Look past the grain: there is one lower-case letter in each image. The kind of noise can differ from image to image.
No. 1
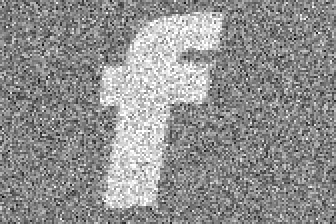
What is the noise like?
independent entries
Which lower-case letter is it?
f
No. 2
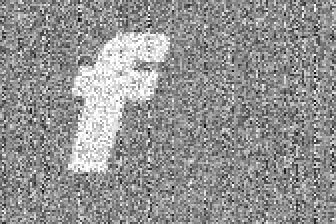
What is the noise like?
columns of uneven size
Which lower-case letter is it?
f
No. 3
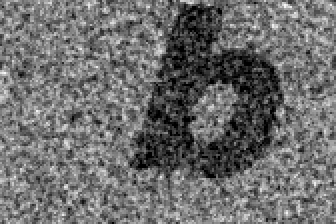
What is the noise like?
blotchy
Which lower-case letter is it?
b
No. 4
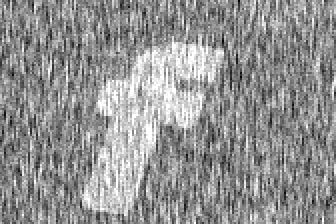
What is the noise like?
streaked along the columns
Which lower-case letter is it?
f
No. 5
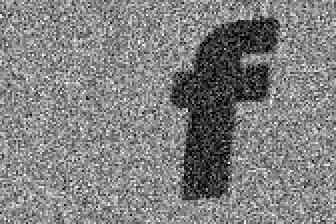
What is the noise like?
independent entries
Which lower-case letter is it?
f
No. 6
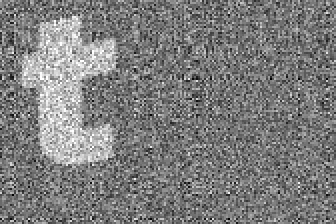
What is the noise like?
low rank plus noise
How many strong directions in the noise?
one
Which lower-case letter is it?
t
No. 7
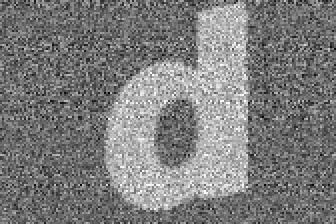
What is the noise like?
rows of uneven size
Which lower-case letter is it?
d
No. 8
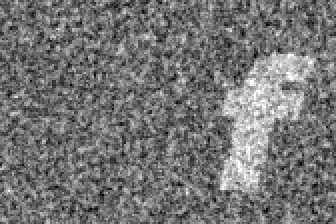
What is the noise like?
blotchy
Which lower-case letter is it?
f
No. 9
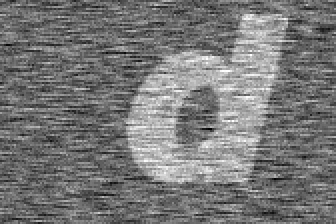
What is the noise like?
streaked along the rows
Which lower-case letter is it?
d
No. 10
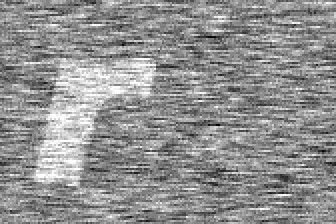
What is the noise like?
streaked along the rows
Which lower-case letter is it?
r
